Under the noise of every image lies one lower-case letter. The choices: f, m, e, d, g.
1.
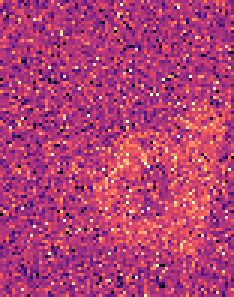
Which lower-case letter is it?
d
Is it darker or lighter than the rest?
lighter
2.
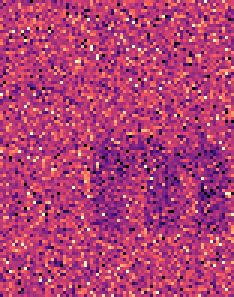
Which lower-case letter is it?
m
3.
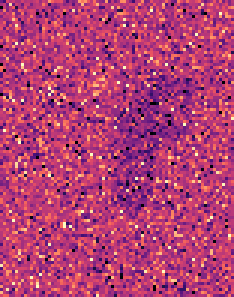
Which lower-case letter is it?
f
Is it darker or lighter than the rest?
darker
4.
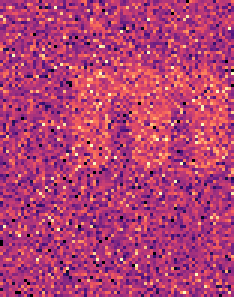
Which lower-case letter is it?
m
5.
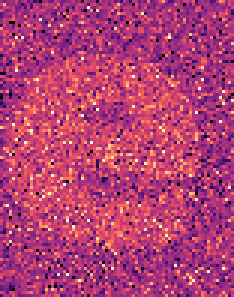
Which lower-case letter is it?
e
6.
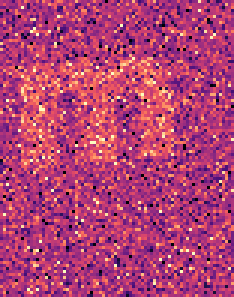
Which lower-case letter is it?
m
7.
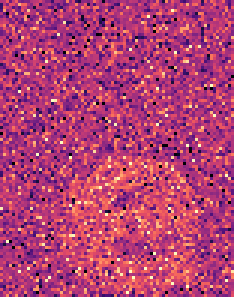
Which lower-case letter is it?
e
